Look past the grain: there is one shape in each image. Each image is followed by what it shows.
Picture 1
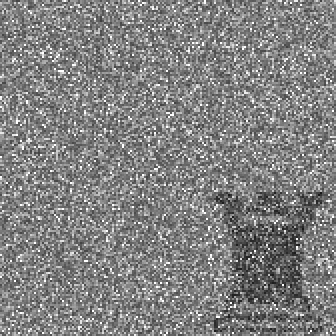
dark chess rook, bottom right
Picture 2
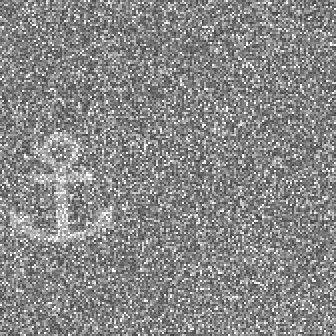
light anchor, middle left
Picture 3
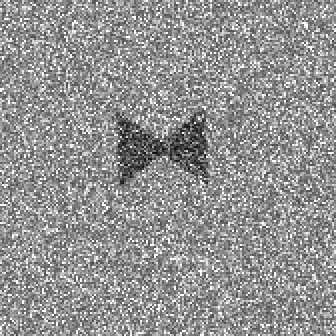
dark bow tie, centre
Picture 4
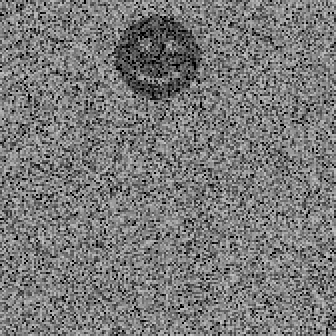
dark smiling face, top middle
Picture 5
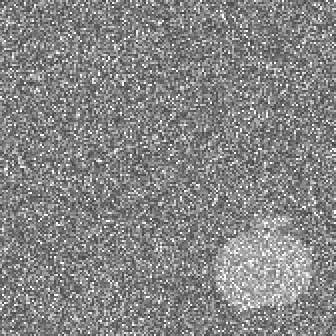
light apple, bottom right
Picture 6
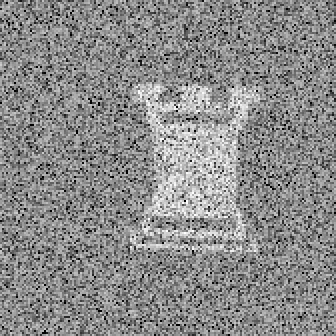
light chess rook
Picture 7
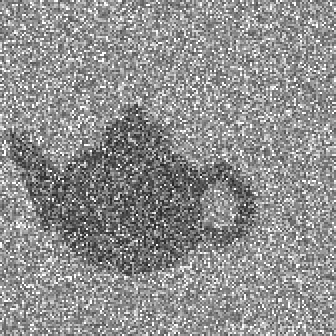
dark teapot
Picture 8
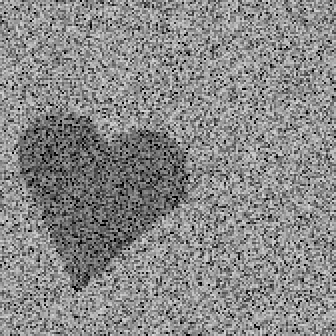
dark heart
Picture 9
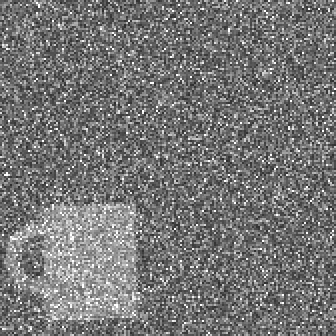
light cup, bottom left
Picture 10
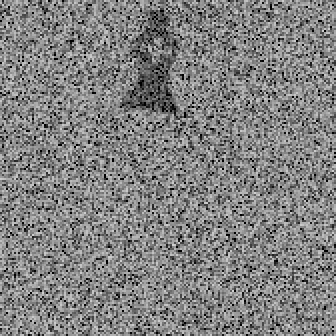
dark chess bishop, top middle
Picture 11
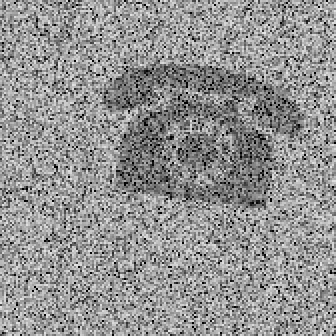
dark telephone
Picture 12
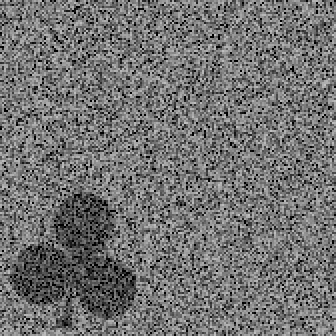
dark club, bottom left
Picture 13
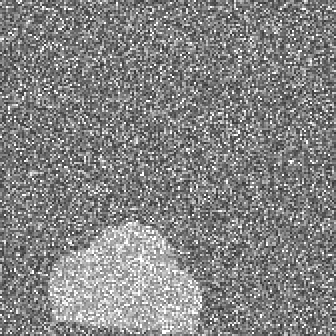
light cloud
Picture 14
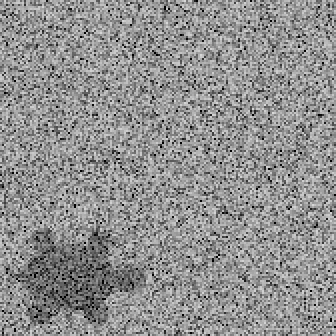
dark turtle, bottom left
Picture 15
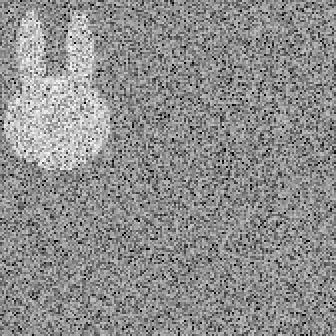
light rabbit's head
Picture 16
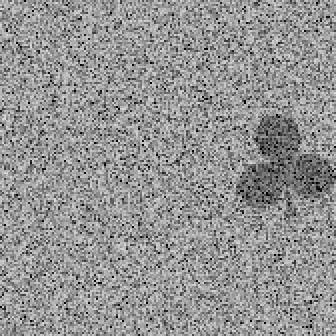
dark club, middle right
